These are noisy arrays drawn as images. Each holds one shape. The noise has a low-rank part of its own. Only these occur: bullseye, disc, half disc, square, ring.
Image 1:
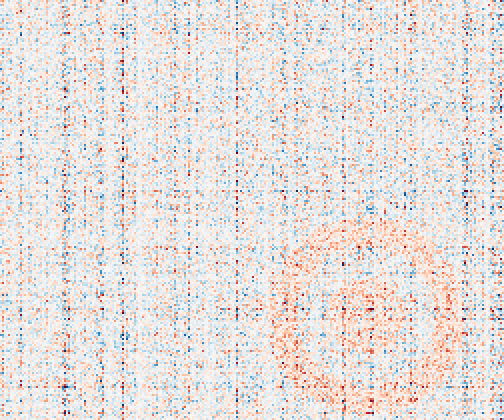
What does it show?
red bullseye
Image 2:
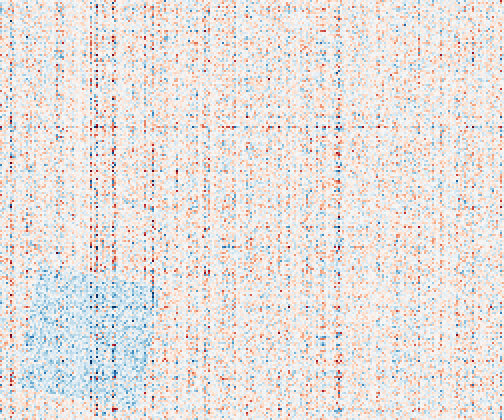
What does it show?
blue square, bottom left
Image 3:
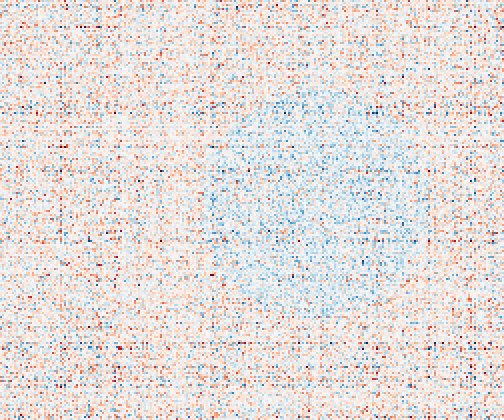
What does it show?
blue disc
